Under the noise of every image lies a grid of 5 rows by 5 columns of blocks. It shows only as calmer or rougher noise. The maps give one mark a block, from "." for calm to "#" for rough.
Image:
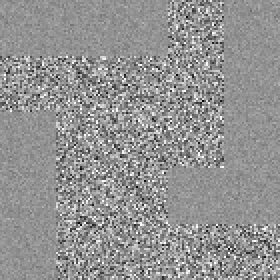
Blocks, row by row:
. . . # .
# # # # .
. # # # .
. # # . .
. # # # #
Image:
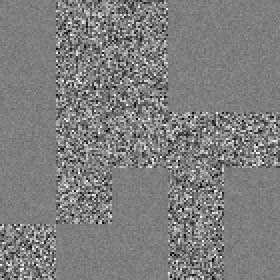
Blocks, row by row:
. # # . .
. # # . .
. # # # #
. # . # .
# . . # .
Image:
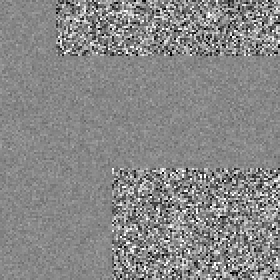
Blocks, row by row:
. # # # #
. . . . .
. . . . .
. . # # #
. . # # #
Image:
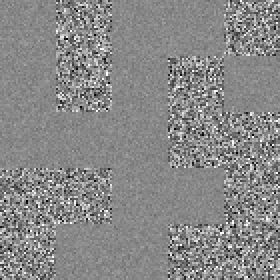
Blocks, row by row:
. # . . #
. # . # .
. . . # #
# # . . #
# . . # #
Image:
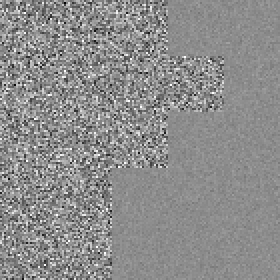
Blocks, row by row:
# # # . .
# # # # .
# # # . .
# # . . .
# # . . .
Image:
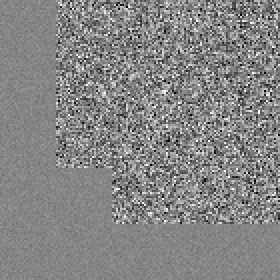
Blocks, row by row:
. # # # #
. # # # #
. # # # #
. . # # #
. . . . .
